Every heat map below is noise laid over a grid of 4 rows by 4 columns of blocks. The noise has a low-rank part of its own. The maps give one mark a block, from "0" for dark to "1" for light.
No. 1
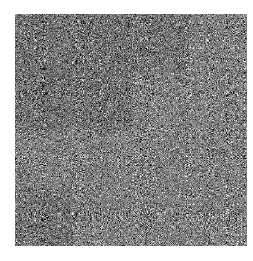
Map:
0 0 0 1
0 0 1 1
1 1 1 1
0 1 1 1
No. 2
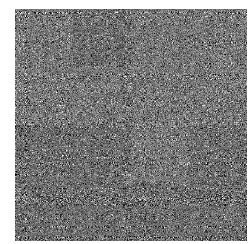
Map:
1 0 1 1
1 1 1 1
0 0 1 0
0 0 0 0
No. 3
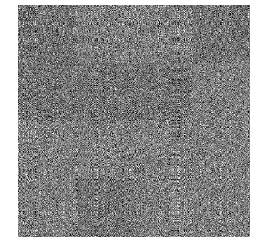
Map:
0 1 1 0
0 0 0 1
1 1 1 1
1 0 1 1
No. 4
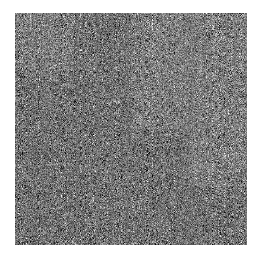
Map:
1 0 1 1
0 0 1 1
0 0 0 1
0 0 0 0
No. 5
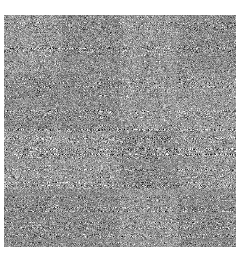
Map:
1 0 1 0
0 0 1 1
1 1 0 1
0 0 1 0
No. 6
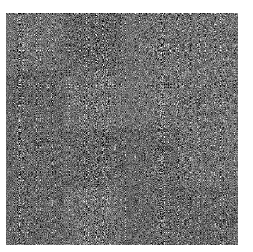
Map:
1 0 1 1
0 1 1 1
0 0 0 1
0 1 0 0
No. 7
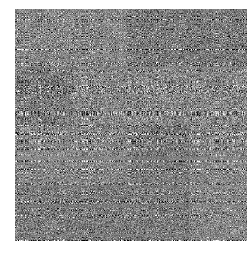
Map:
1 1 0 0
0 1 1 1
1 1 0 1
0 0 0 1
